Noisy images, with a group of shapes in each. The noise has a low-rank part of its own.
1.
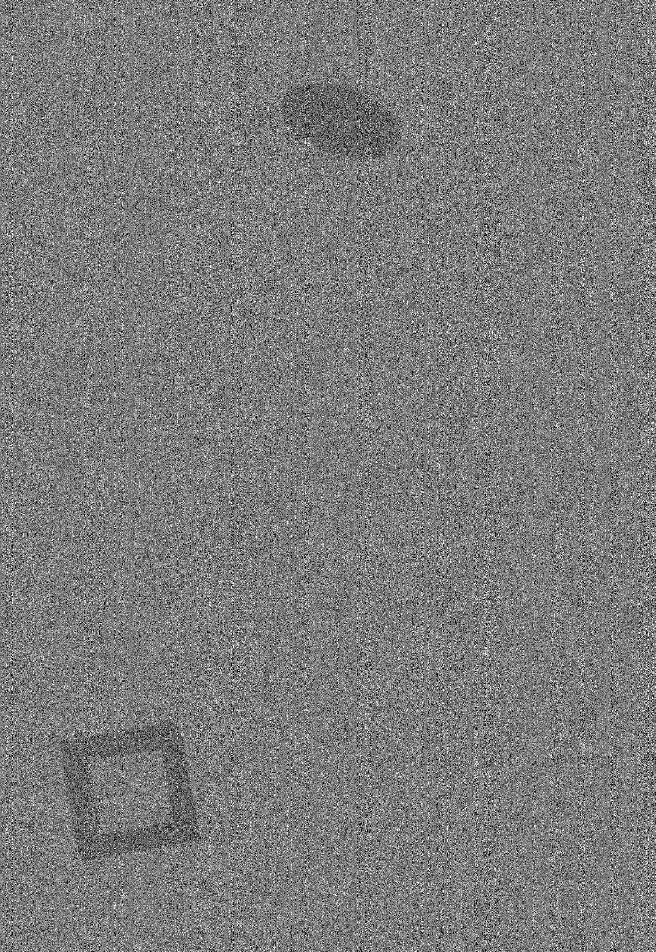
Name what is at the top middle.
ellipse
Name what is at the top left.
nothing
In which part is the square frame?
bottom left
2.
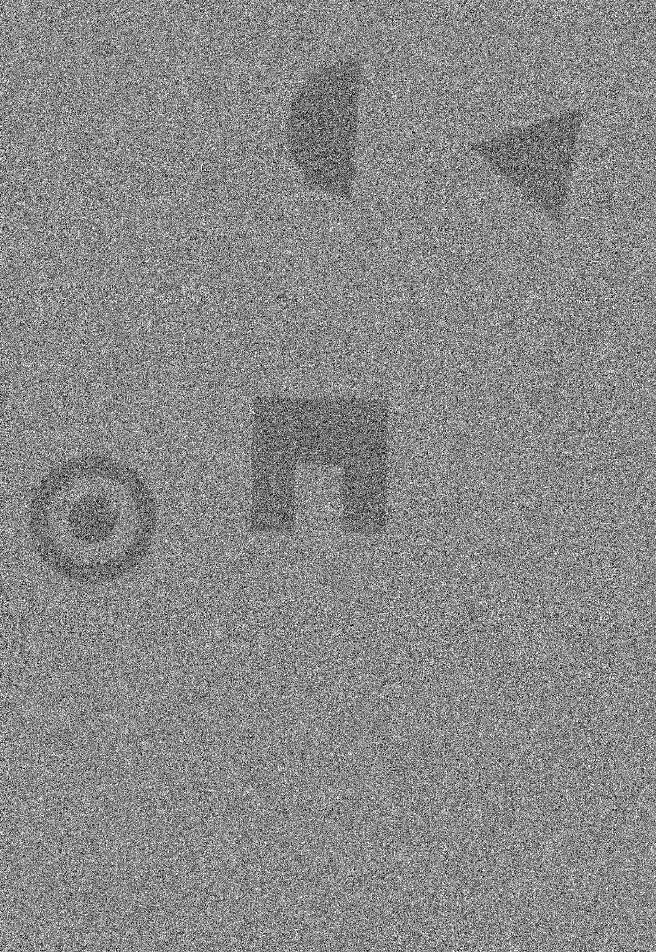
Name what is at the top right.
triangle
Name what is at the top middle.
half disc
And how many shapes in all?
4
